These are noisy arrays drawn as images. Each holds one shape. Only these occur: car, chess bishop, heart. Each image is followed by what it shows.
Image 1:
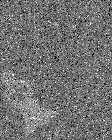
chess bishop
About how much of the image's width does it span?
half
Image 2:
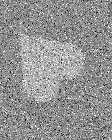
heart
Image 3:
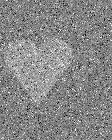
heart
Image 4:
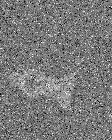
chess bishop
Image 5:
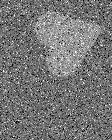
heart
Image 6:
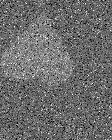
heart
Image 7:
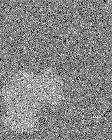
car
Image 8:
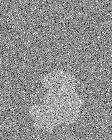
car
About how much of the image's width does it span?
half
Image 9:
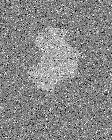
car
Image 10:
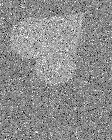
heart
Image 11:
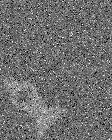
chess bishop
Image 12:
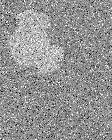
car
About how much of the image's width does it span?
half
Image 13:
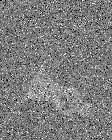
chess bishop
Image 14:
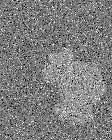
car
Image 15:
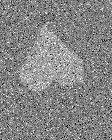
heart
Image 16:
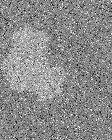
car
